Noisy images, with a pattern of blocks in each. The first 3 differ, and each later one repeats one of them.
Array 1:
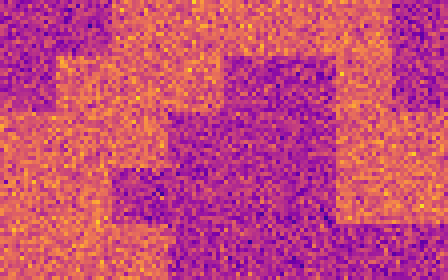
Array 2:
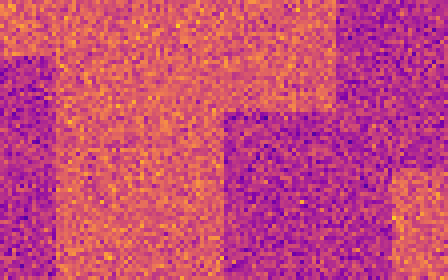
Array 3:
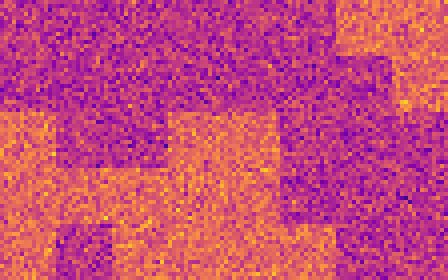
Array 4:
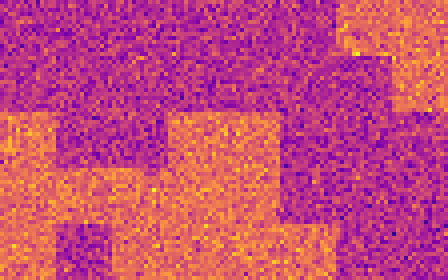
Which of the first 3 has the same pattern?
3
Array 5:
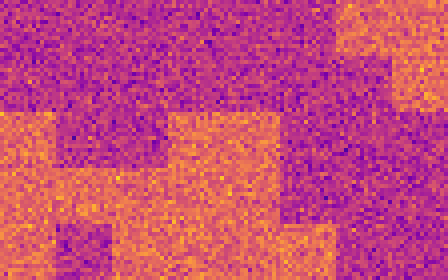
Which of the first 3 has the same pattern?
3
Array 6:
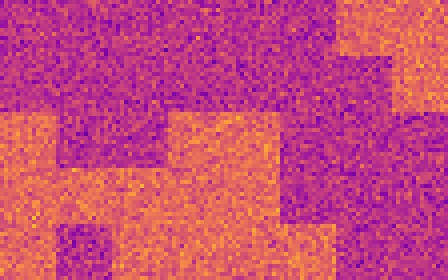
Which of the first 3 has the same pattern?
3
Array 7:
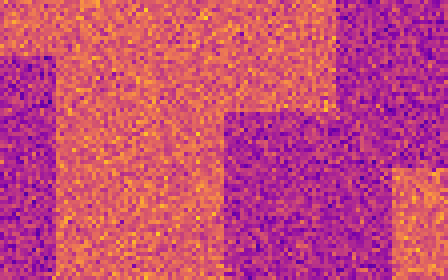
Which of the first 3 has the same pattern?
2
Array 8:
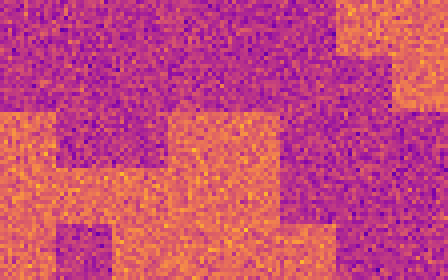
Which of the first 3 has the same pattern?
3
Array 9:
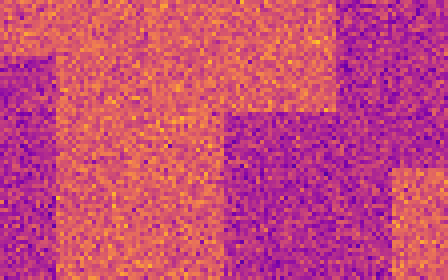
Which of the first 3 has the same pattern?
2
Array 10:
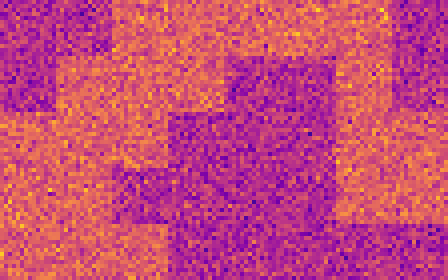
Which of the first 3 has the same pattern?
1
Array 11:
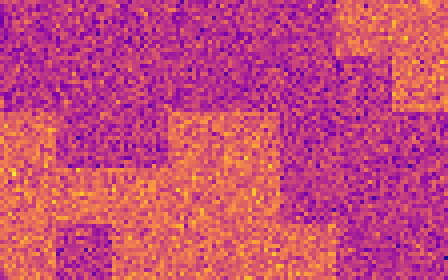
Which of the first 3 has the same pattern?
3
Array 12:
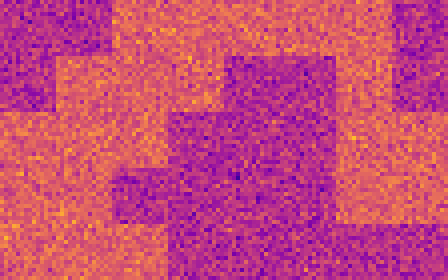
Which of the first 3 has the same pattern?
1
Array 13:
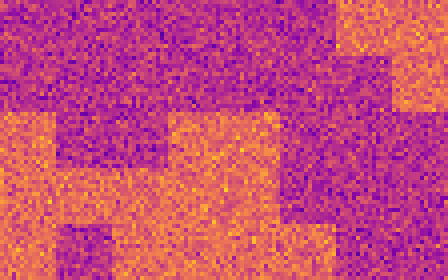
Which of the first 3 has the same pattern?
3
